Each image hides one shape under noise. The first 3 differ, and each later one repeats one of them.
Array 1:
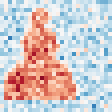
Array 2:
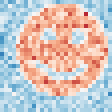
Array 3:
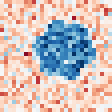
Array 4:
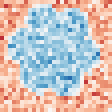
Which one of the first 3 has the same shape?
3
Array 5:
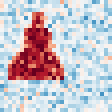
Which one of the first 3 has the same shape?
1
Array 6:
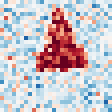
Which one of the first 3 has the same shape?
1
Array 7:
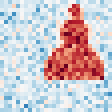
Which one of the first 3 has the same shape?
1
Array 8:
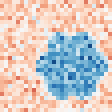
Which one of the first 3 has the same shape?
3
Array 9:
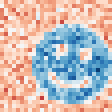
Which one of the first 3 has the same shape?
2
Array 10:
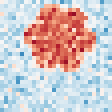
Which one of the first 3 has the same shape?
3
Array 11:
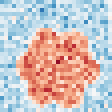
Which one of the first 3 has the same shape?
3
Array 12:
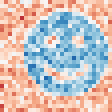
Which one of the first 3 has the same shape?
2
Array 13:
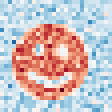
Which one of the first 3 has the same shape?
2
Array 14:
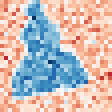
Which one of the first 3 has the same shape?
1
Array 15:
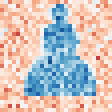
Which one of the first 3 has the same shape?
1
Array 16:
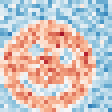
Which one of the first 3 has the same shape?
2
